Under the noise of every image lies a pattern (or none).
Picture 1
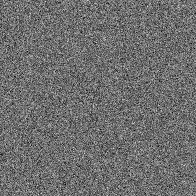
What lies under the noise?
only noise
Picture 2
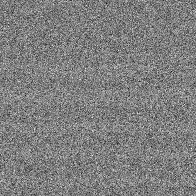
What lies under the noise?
bands of rows
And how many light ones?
5
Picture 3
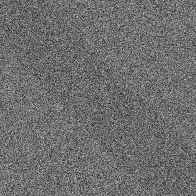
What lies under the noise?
a diagonal band
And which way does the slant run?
top left to bottom right
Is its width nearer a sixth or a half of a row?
a half
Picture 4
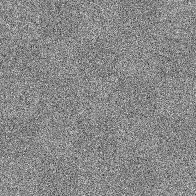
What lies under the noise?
a checkerboard
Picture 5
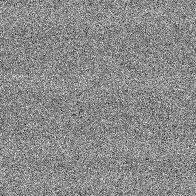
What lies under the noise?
bands of rows
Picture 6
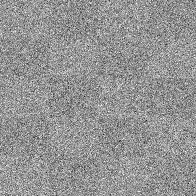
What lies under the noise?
a checkerboard
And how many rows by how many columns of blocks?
5 by 4
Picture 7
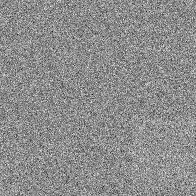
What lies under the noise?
one block
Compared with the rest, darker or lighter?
lighter
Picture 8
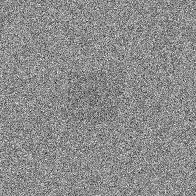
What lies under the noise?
one block
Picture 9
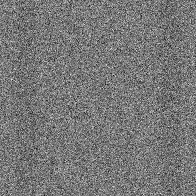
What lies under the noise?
bands of columns
